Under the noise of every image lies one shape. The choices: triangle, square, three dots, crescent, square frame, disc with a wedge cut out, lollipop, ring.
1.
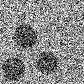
three dots
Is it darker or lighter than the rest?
darker
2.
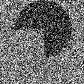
disc with a wedge cut out
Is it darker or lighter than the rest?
darker
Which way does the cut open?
down and left
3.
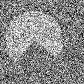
disc with a wedge cut out
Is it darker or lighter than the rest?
lighter
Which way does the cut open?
down
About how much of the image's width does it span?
two thirds
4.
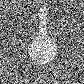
lollipop
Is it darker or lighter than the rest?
lighter
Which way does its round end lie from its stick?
down
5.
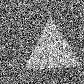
triangle
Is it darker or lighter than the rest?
lighter
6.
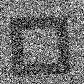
square frame
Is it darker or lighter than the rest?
darker
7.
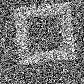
square frame
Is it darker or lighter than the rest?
lighter
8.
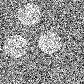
three dots
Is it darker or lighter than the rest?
lighter
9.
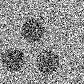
three dots
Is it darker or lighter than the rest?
darker
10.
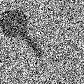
lollipop
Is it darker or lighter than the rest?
darker
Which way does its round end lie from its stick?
up and left
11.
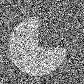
disc with a wedge cut out
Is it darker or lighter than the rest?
lighter
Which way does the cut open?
up and right
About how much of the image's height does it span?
two thirds
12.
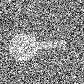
lollipop
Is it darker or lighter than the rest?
lighter
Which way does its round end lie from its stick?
left
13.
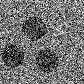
three dots
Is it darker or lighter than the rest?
darker
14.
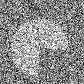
disc with a wedge cut out
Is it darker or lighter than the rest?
lighter
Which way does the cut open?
down and right
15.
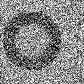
ring
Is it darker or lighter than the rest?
darker
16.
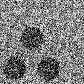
three dots
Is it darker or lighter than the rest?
darker
